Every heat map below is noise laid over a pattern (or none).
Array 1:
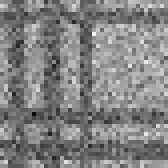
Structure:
bands of rows crossing bands of columns
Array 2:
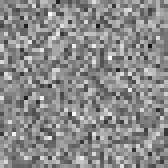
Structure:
only noise
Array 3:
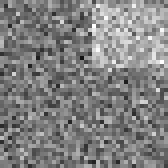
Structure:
one block
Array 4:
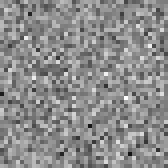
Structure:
only noise
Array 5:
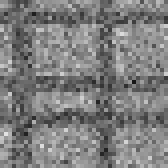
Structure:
bands of rows crossing bands of columns
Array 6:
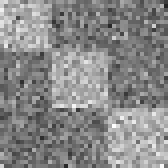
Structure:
blocks along the diagonal
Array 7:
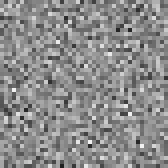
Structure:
only noise
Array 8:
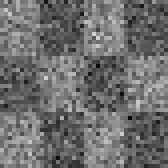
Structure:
a checkerboard
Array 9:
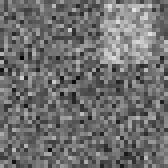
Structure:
one block
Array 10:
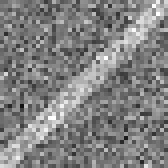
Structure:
a diagonal band
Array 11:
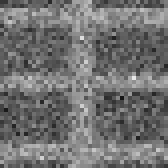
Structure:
bands of rows crossing bands of columns
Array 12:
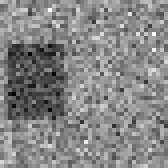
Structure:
one block
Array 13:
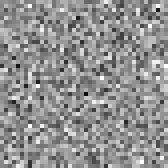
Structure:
only noise
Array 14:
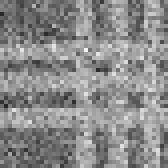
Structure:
bands of rows crossing bands of columns
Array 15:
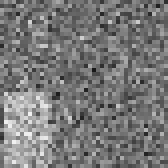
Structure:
one block
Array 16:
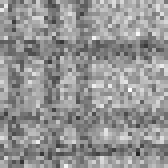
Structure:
bands of rows crossing bands of columns
